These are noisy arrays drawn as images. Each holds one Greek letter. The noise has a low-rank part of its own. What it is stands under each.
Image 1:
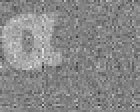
alpha
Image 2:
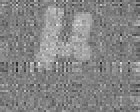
mu
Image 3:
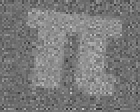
pi
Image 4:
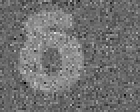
delta
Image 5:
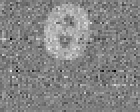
theta
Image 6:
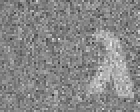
lambda
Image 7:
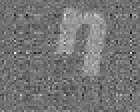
eta
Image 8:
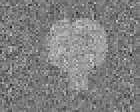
phi
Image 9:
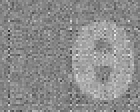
theta
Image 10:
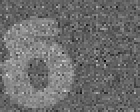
delta
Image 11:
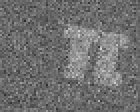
pi
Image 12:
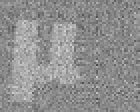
mu
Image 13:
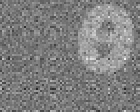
theta
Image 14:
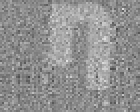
eta
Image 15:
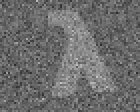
lambda
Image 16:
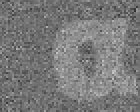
alpha
